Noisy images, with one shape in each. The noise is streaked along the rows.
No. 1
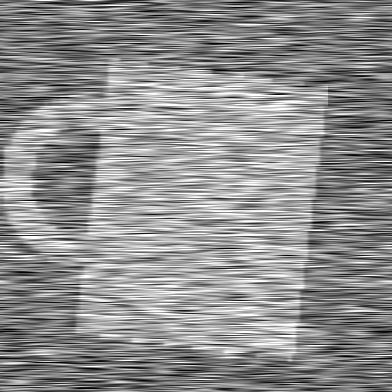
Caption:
light cup
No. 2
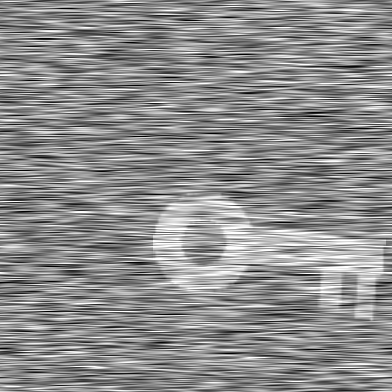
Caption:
light key
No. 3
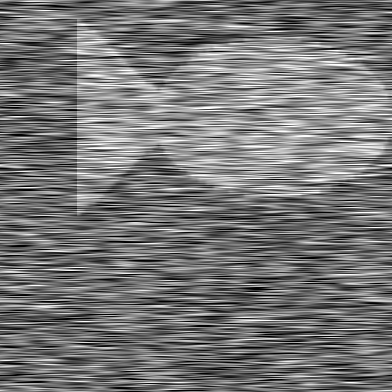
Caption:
light fish
